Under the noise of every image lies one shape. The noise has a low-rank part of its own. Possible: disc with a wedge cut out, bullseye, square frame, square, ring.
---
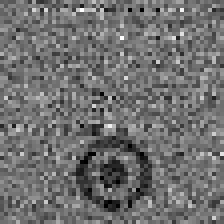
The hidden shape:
bullseye
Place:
bottom middle
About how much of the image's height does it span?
a third
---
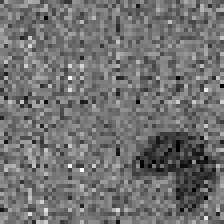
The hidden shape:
disc with a wedge cut out
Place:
bottom right
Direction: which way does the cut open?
down and left
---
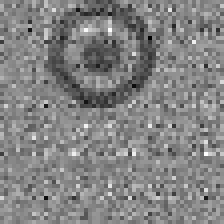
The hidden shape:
bullseye
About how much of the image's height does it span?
half
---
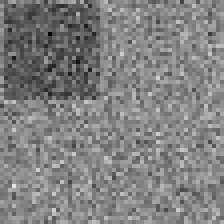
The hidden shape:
square
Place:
top left
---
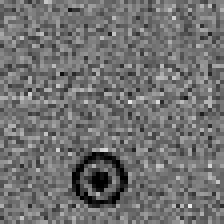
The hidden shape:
bullseye
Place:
bottom middle
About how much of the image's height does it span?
a quarter
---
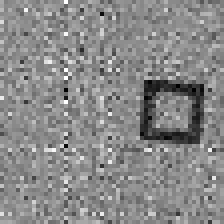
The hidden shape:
square frame
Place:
middle right
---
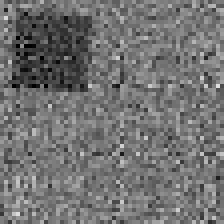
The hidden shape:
square
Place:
top left
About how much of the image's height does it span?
a third
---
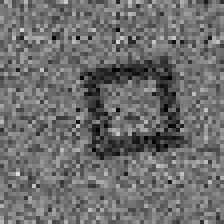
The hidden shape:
square frame
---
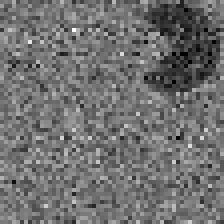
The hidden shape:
disc with a wedge cut out
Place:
top right
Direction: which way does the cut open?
left
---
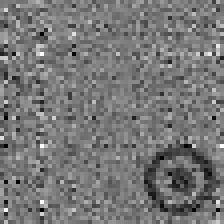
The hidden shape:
bullseye
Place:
bottom right
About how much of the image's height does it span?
a third
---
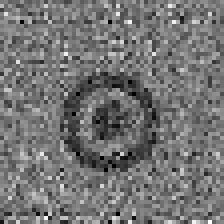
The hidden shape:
bullseye
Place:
centre
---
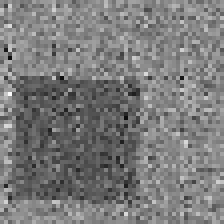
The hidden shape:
square
